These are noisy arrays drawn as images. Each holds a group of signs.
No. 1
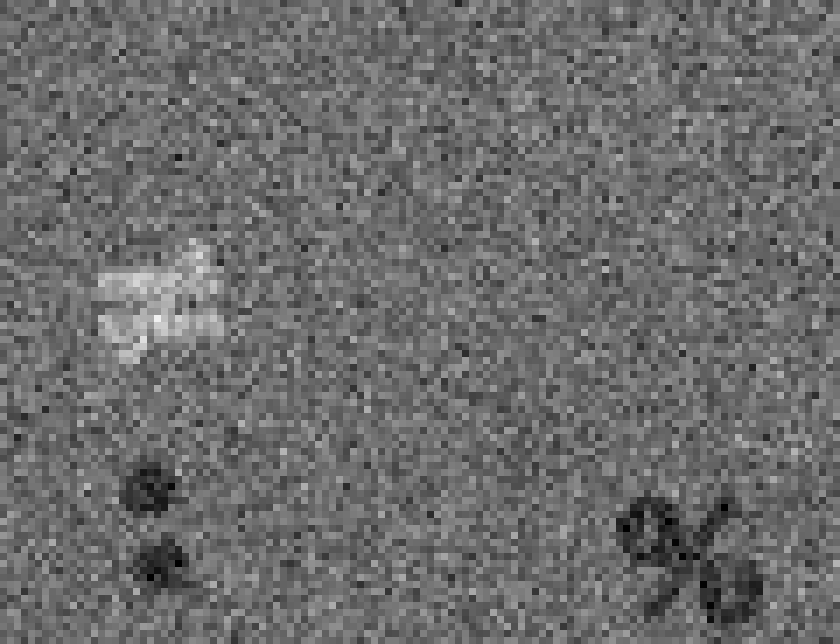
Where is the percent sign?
bottom right
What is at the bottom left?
colon
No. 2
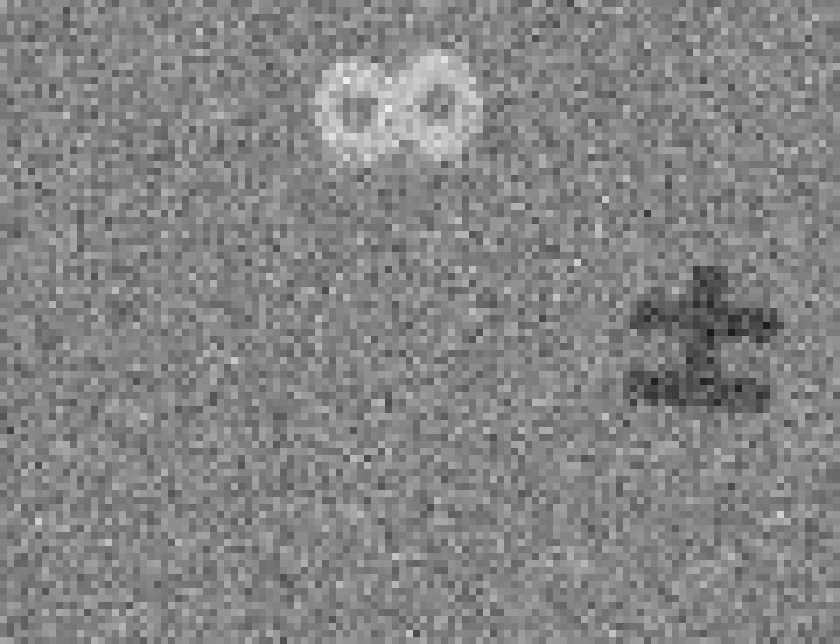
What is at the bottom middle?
nothing
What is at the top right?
nothing
